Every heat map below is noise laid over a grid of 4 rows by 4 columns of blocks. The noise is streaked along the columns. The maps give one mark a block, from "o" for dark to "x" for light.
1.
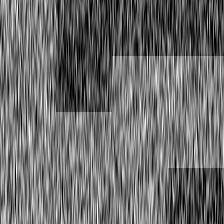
x o o o
x o x x
x x x x
x x x o
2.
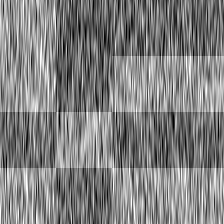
x o o o
x o x x
o x o o
x o x x
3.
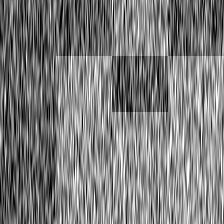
o o x o
o x o x
o x x x
o x x x
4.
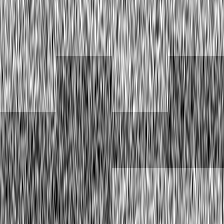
x x x x
x o x o
o o o o
o o x x
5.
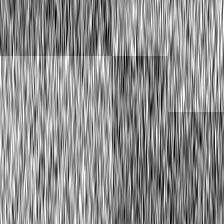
o o x x
x x o x
x x o o
x x o o
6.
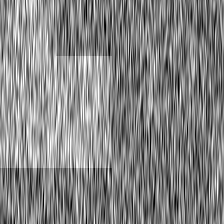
x o o o
x x o o
x x o o
o o o o
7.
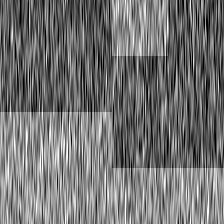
o o x o
o o o o
x x o o
x x x x
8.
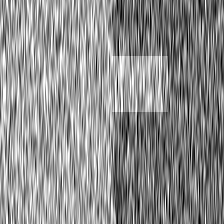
x x o o
x x x o
x x o o
x x o o
